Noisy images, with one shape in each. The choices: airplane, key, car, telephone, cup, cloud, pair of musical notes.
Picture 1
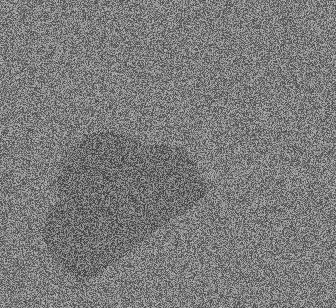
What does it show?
dark cloud
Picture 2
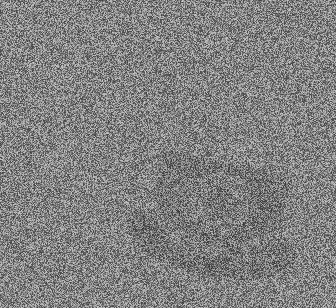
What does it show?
dark telephone
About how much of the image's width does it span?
half
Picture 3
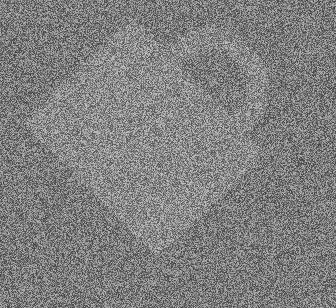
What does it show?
light cup
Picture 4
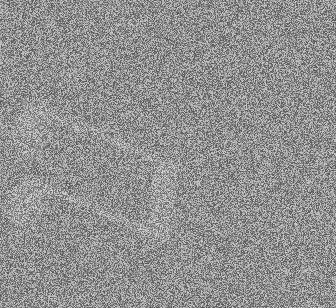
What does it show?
light pair of musical notes
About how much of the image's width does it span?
half
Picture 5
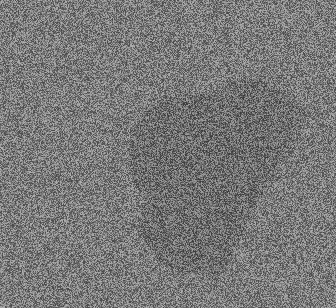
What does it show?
dark cloud
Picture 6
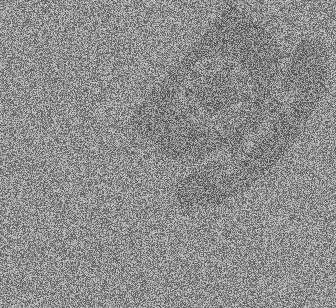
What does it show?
dark telephone
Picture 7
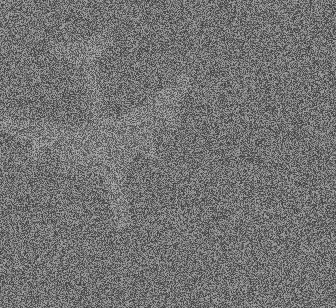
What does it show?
light airplane
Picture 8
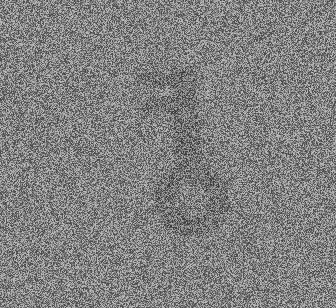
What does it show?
dark key
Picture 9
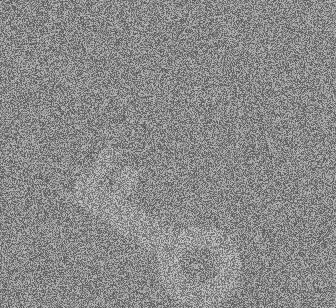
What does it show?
light key
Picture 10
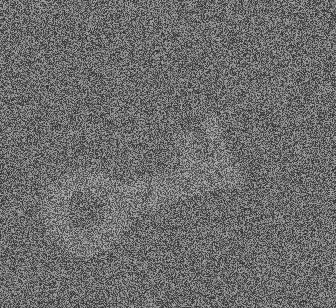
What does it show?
light key
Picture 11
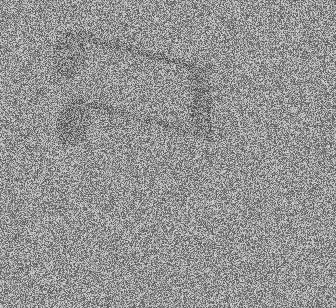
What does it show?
dark pair of musical notes
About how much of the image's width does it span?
half
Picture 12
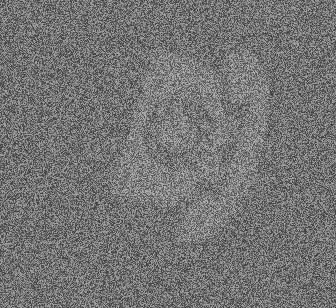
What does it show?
light telephone
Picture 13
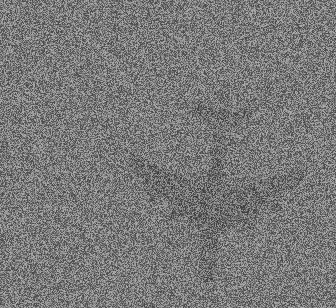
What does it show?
dark airplane
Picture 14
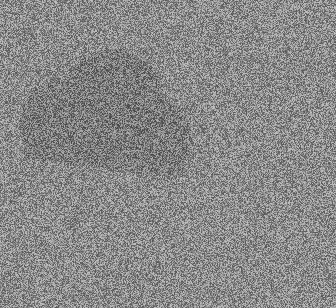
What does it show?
dark cloud
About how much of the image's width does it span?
half
